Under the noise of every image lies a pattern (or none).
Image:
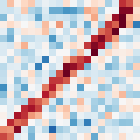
a diagonal band
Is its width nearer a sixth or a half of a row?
a sixth
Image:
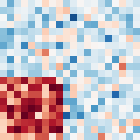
one block
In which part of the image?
bottom left
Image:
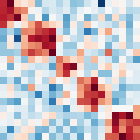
blocks along the diagonal
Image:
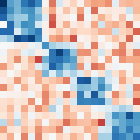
blocks along the diagonal
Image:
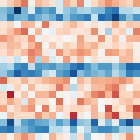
bands of rows
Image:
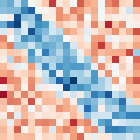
a diagonal band
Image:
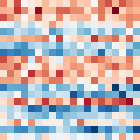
bands of rows
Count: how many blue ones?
5
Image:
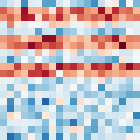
bands of rows
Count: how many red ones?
3
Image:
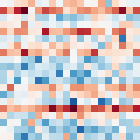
bands of rows
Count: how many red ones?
5
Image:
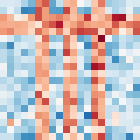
bands of rows crossing bands of columns
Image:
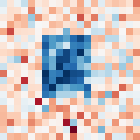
one block
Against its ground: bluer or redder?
bluer
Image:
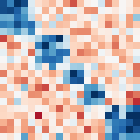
blocks along the diagonal
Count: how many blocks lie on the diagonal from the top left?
5
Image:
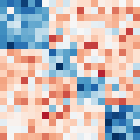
blocks along the diagonal
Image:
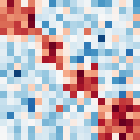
blocks along the diagonal
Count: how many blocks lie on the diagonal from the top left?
4
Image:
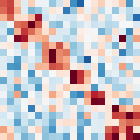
blocks along the diagonal
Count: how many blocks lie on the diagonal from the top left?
6
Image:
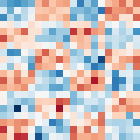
a checkerboard
